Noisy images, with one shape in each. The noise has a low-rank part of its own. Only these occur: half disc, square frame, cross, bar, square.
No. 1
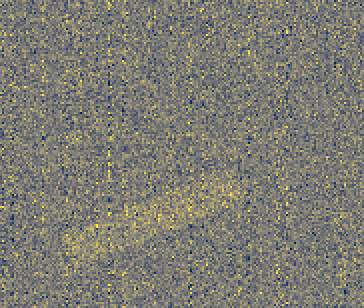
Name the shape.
bar
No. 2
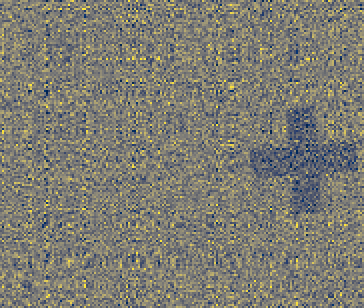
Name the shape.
cross
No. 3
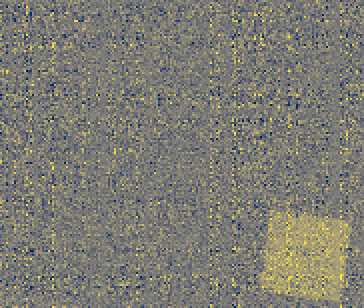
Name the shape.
square
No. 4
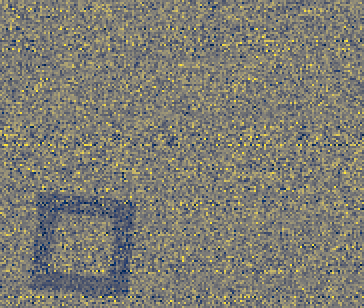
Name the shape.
square frame
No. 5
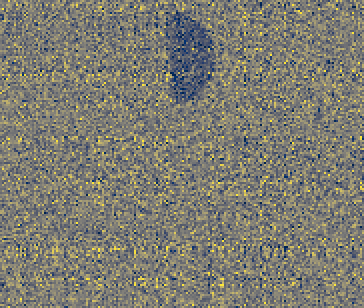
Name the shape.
half disc
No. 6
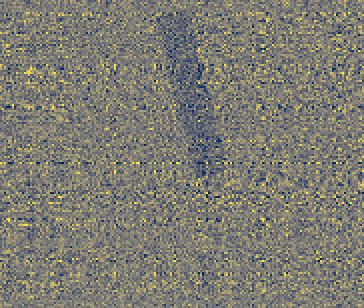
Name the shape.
bar
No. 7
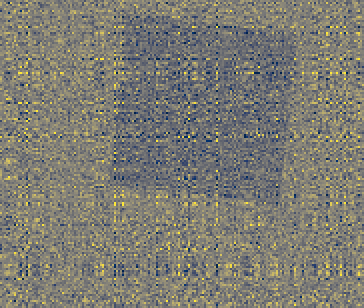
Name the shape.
square
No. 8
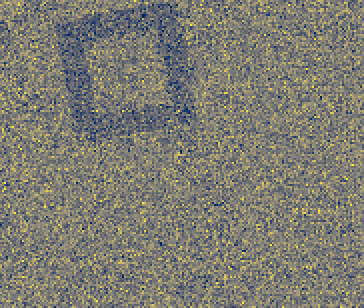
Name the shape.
square frame
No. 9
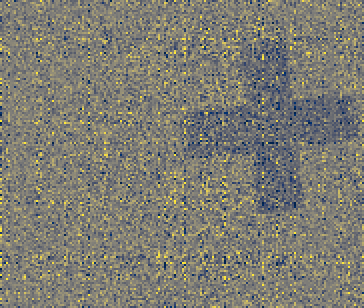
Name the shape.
cross
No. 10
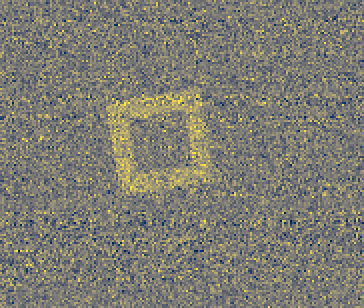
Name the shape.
square frame
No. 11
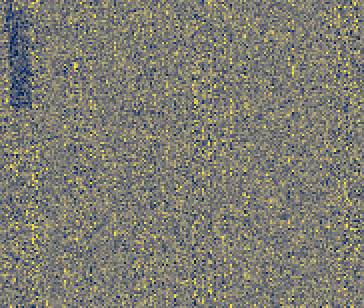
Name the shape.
bar
